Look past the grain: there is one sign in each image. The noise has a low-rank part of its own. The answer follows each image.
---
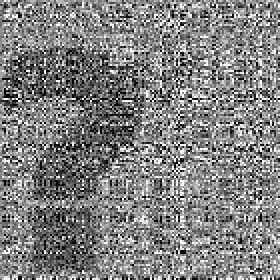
question mark
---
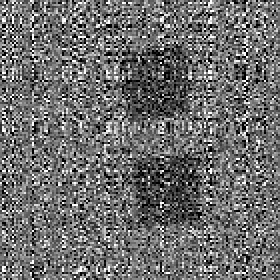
colon
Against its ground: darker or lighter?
darker
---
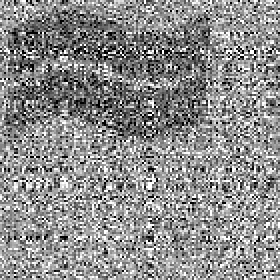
approximately sign
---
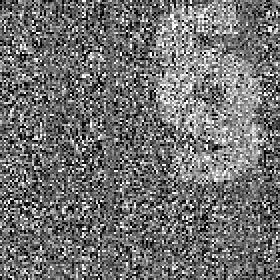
section sign
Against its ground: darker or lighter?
lighter
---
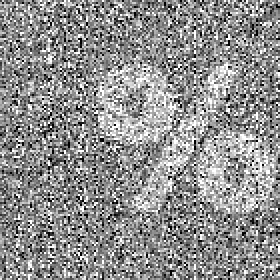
percent sign
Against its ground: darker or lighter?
lighter
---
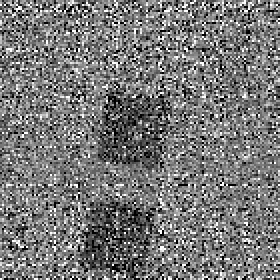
colon
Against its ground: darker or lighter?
darker
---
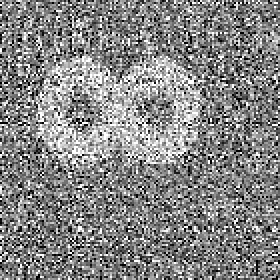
infinity sign
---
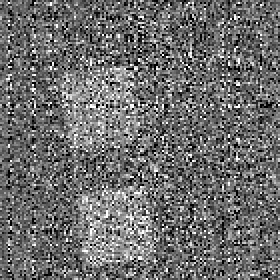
colon
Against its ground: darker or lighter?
lighter
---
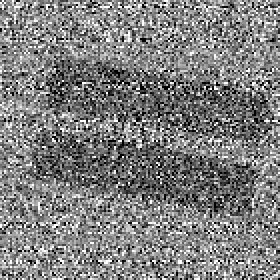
equals sign
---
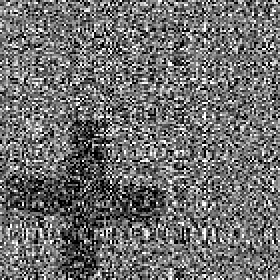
plus sign
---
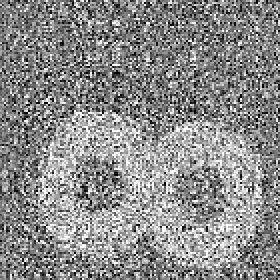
infinity sign
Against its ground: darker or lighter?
lighter
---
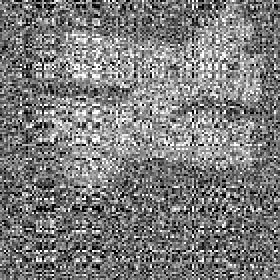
not-equal sign
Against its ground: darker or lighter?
lighter
